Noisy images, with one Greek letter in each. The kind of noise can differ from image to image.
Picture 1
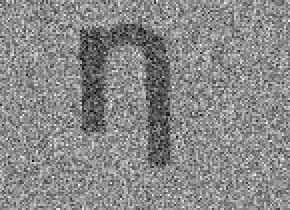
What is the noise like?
independent entries
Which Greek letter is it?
eta
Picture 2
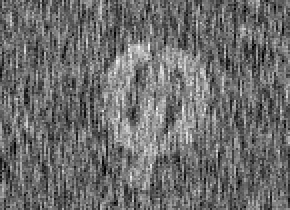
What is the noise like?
streaked along the columns
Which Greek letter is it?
phi
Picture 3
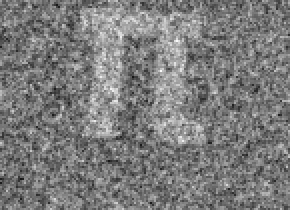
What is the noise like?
blotchy
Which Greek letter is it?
pi
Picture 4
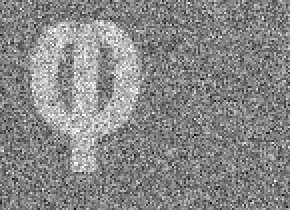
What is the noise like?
independent entries
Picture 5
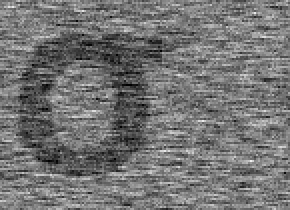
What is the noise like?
streaked along the rows
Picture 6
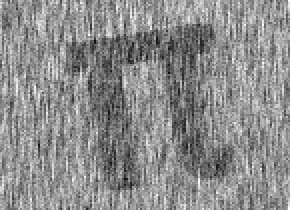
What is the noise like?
streaked along the columns
